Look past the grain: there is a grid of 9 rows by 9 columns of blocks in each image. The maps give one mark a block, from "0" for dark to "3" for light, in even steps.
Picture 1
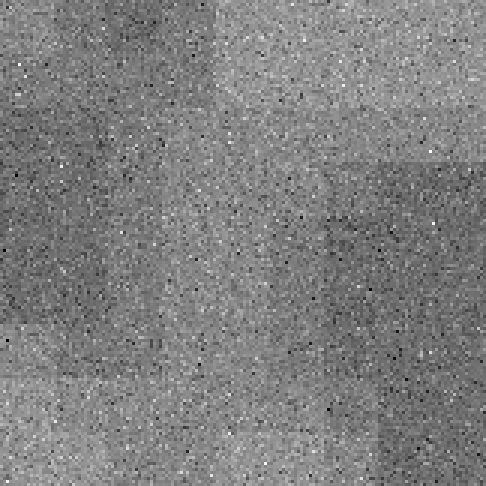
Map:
2 1 0 1 3 3 3 3 3
1 1 1 1 3 3 3 3 3
0 0 1 2 2 2 2 2 2
0 0 1 2 2 2 1 0 0
0 0 1 2 2 1 0 0 0
0 0 1 2 2 1 0 0 0
2 1 1 2 2 1 0 0 0
3 2 2 2 2 2 1 0 0
3 3 2 2 3 3 2 0 0
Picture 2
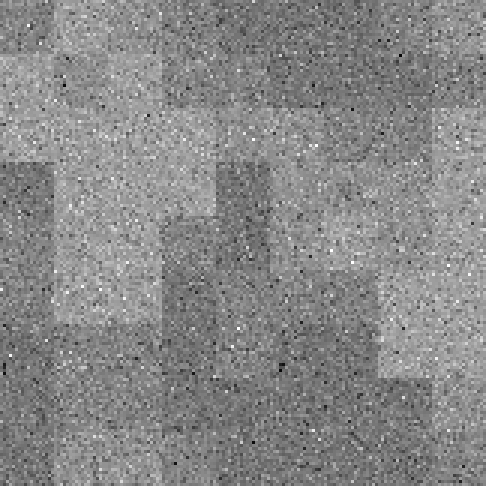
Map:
1 3 2 1 0 0 0 1 2
3 2 3 1 1 0 0 0 1
3 3 3 3 2 2 1 1 3
0 3 3 3 0 2 2 2 3
1 3 3 1 0 2 3 2 3
1 3 3 0 1 1 1 3 3
0 1 1 0 1 0 0 3 3
0 1 1 0 0 0 0 0 2
0 2 2 1 0 0 0 0 1
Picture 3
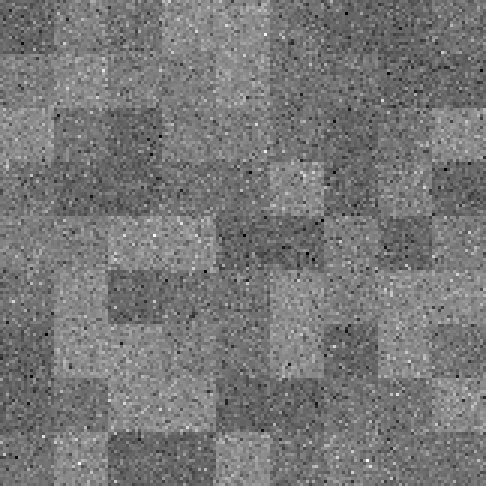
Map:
0 2 1 3 3 1 0 0 1
2 3 2 2 3 1 1 0 0
3 1 0 2 2 1 0 1 3
1 0 0 1 1 3 0 2 0
2 2 3 3 0 0 2 0 2
1 3 0 1 1 3 2 3 3
0 3 3 2 1 3 0 3 1
0 1 3 3 0 0 1 1 3
1 3 0 0 3 1 2 1 1
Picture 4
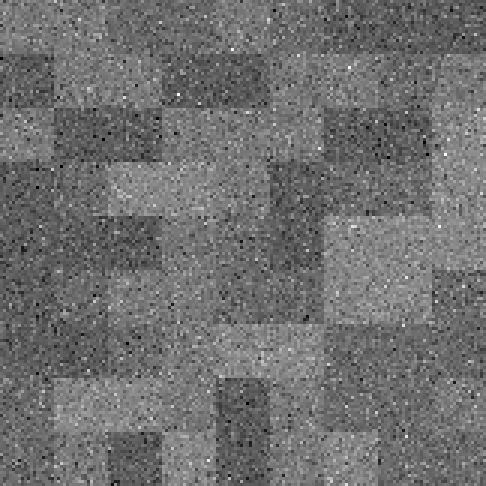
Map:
2 2 1 1 2 1 0 0 0
0 2 2 0 0 2 2 1 2
2 0 0 2 2 2 0 0 3
0 1 3 3 2 0 1 1 3
0 0 0 2 1 0 3 3 3
0 1 2 2 1 1 3 3 1
0 0 1 2 3 3 1 1 1
1 3 3 2 0 2 1 1 2
1 2 0 3 0 2 3 1 1
